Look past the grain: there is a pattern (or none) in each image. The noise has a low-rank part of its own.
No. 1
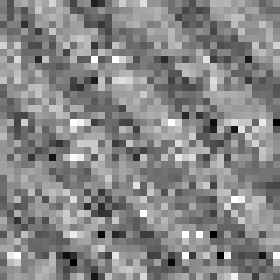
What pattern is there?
diagonal stripes
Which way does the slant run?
top left to bottom right
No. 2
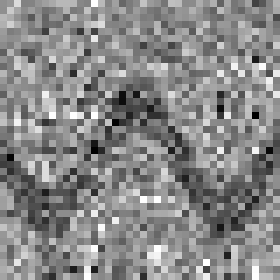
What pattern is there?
a wavy band
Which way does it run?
left to right
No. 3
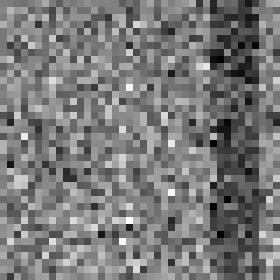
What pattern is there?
one vertical stripe
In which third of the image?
right
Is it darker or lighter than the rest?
darker
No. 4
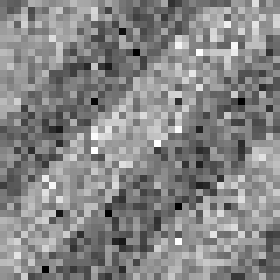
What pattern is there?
diagonal stripes
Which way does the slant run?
bottom left to top right
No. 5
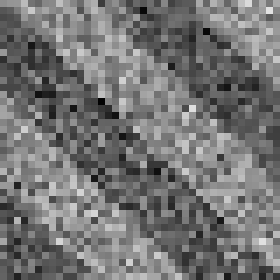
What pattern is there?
diagonal stripes
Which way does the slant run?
top left to bottom right
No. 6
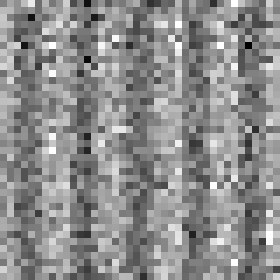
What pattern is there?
vertical stripes
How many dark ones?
5
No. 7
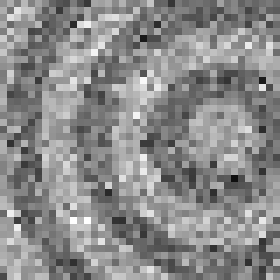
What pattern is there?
rings round one point
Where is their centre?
middle right
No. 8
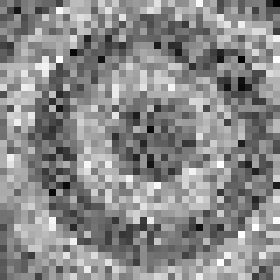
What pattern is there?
rings round one point
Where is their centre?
centre
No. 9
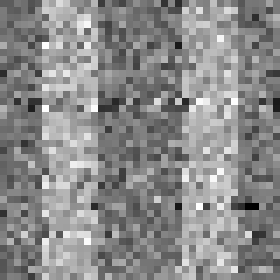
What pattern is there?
vertical stripes
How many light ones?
2
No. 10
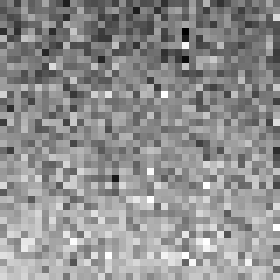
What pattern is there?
a smooth slope
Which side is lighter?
bottom
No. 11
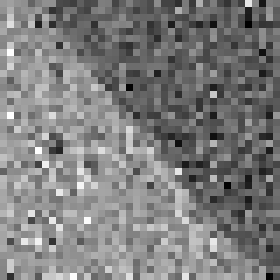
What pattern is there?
a sharp edge
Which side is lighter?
bottom left
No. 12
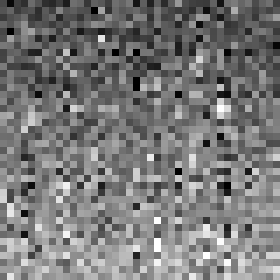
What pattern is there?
a smooth slope
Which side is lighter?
bottom
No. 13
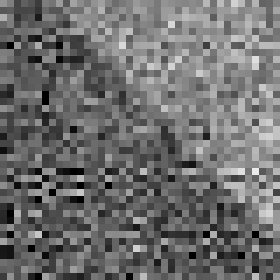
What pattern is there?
a sharp edge
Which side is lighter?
top right
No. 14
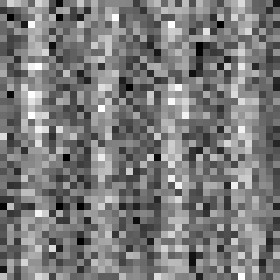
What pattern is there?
vertical stripes
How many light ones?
4
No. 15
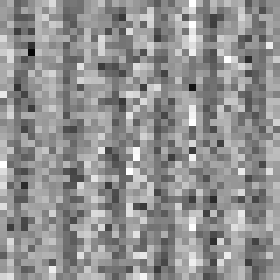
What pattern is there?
vertical stripes
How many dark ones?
6
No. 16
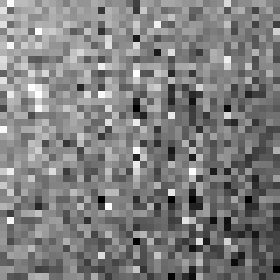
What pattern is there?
a smooth slope
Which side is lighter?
top left
